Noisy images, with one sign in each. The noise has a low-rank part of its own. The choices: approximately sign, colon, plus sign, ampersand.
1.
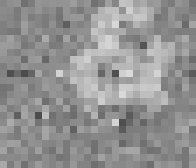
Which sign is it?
ampersand
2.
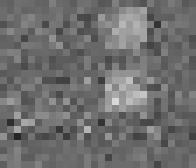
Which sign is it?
colon
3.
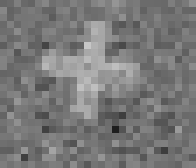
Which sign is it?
plus sign
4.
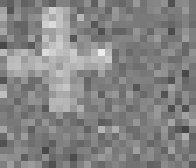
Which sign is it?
plus sign
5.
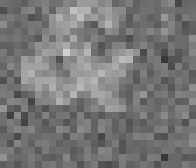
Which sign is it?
ampersand
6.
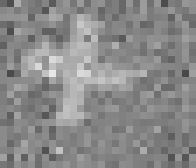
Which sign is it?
plus sign
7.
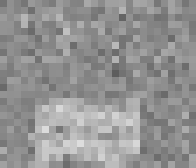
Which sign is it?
approximately sign
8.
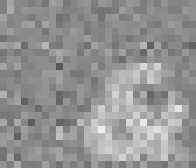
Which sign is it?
ampersand
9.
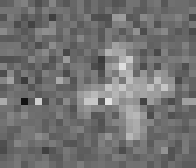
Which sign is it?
plus sign
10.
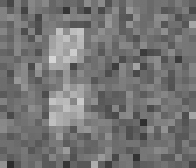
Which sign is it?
colon
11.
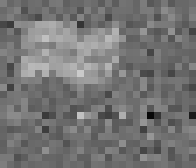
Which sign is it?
approximately sign
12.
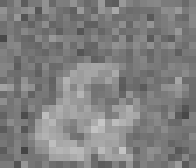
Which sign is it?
ampersand
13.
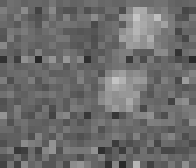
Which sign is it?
colon
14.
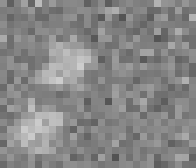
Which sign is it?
colon
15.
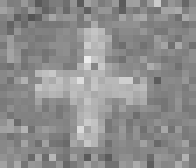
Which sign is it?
plus sign
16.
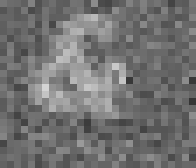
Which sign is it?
ampersand
